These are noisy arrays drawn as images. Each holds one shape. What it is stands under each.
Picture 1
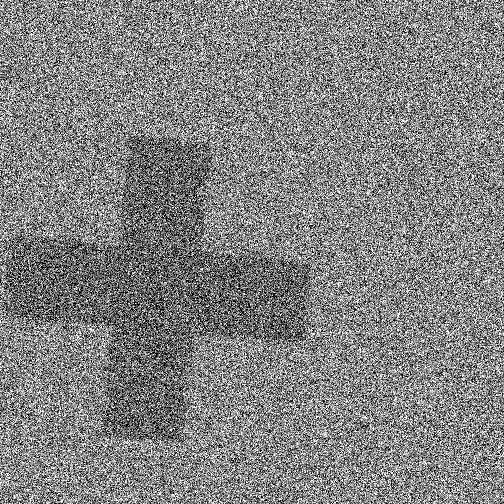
cross
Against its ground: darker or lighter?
darker
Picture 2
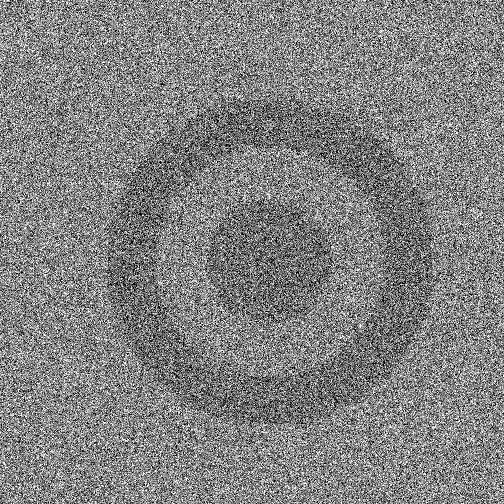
bullseye
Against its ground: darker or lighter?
darker
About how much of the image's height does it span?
two thirds
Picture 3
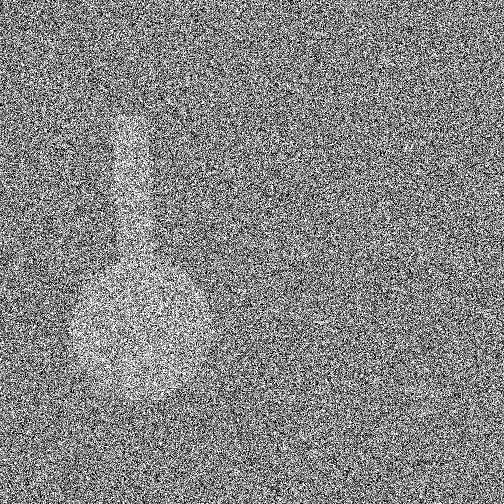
lollipop
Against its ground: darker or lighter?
lighter
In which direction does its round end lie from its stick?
down
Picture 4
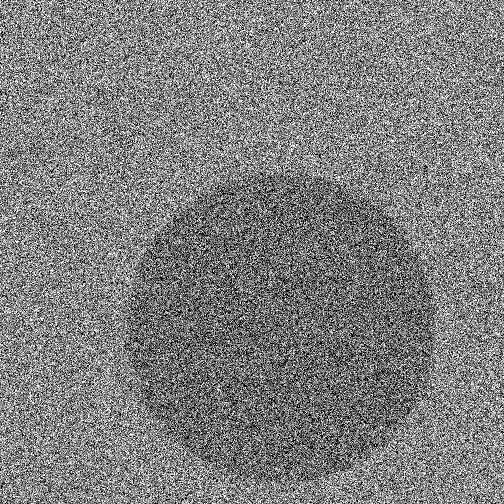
disc
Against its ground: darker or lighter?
darker
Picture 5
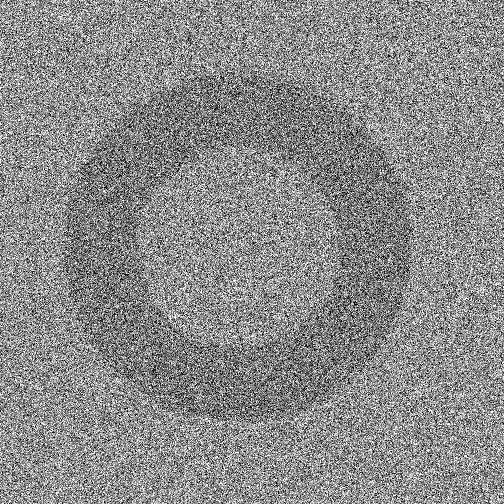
ring
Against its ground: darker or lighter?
darker
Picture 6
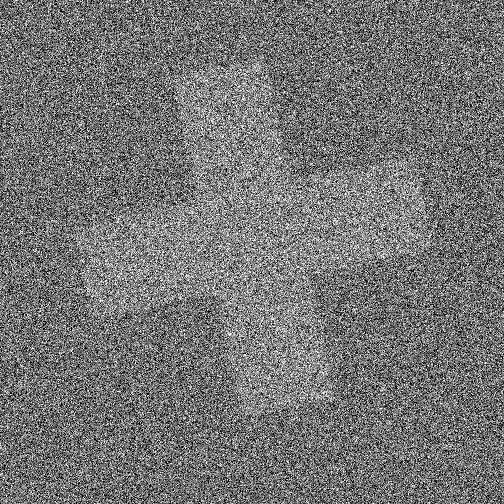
cross
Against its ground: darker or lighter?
lighter
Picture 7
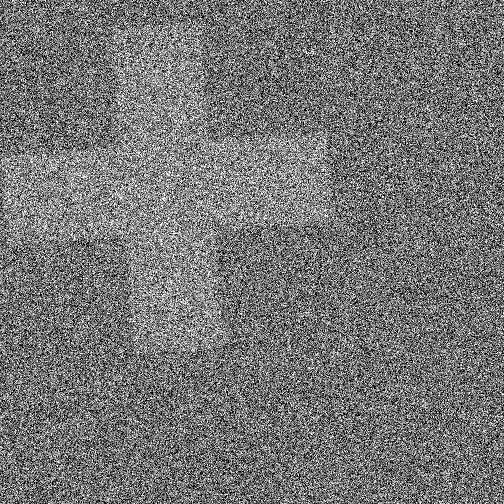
cross
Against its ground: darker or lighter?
lighter
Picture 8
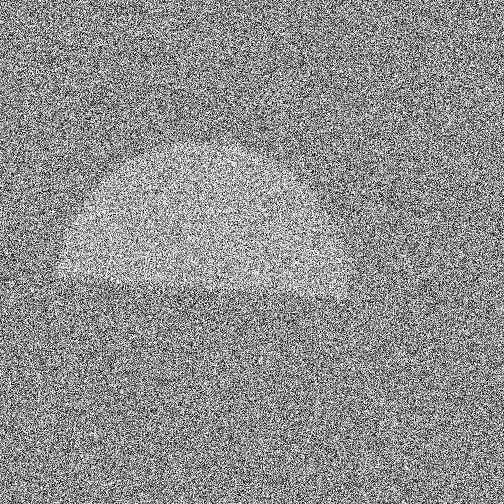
half disc
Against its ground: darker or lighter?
lighter
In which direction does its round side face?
up
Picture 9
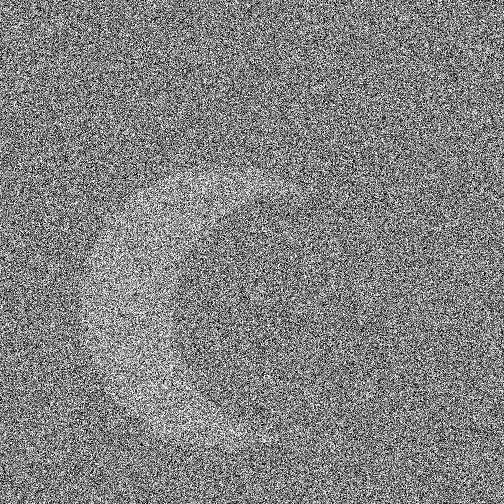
crescent
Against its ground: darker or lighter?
lighter
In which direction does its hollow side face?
right
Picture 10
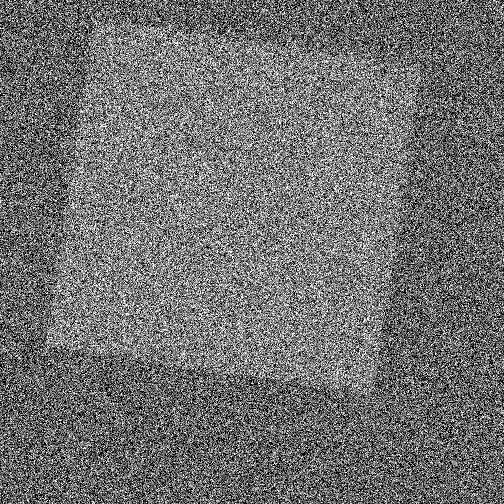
square
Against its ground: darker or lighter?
lighter
